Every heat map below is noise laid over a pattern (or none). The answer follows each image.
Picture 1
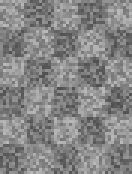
a checkerboard
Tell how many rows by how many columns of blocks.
6 by 5
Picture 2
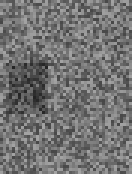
one block
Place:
middle left
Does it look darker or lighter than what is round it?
darker
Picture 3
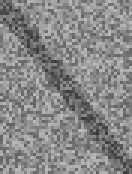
a diagonal band
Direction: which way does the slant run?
top left to bottom right
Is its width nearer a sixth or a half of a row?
a sixth
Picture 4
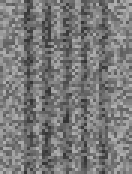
bands of columns
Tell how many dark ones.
5
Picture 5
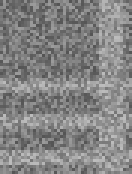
bands of rows crossing bands of columns
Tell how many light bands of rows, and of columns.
3 and 1
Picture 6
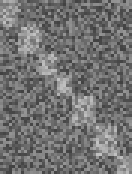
blocks along the diagonal
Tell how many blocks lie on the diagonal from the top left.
7
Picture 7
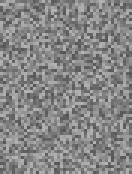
only noise
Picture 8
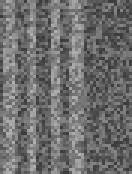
bands of columns
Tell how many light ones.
4
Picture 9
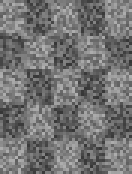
a checkerboard
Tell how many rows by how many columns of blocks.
5 by 5
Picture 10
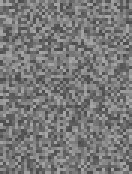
only noise
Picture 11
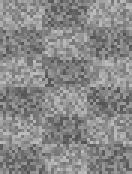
a checkerboard
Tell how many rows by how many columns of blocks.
6 by 3
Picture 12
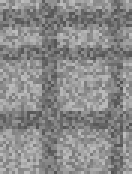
bands of rows crossing bands of columns
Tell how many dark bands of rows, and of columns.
3 and 2
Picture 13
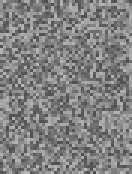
only noise
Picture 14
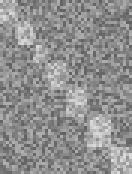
blocks along the diagonal
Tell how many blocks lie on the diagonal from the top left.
7
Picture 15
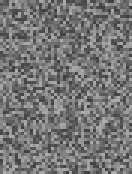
only noise
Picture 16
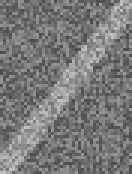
a diagonal band
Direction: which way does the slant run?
bottom left to top right
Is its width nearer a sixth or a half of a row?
a sixth
